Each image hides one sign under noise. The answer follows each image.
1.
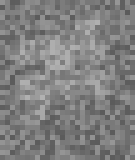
not-equal sign
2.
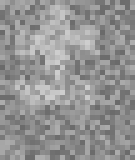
plus-minus sign
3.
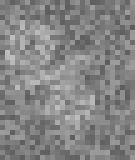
percent sign
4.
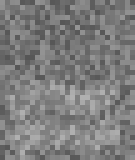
approximately sign
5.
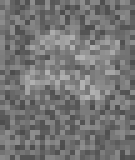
approximately sign
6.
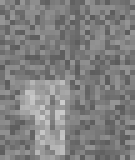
pilcrow
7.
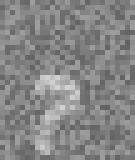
question mark
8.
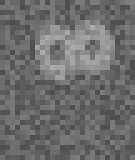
infinity sign
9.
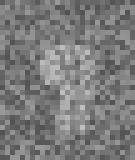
pilcrow
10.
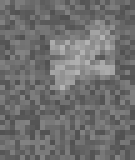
not-equal sign
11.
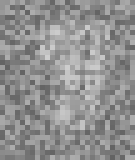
pilcrow
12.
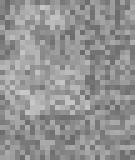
ampersand
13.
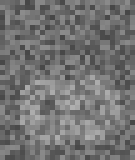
infinity sign
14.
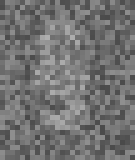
section sign
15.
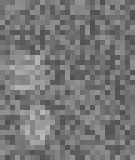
colon
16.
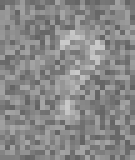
question mark
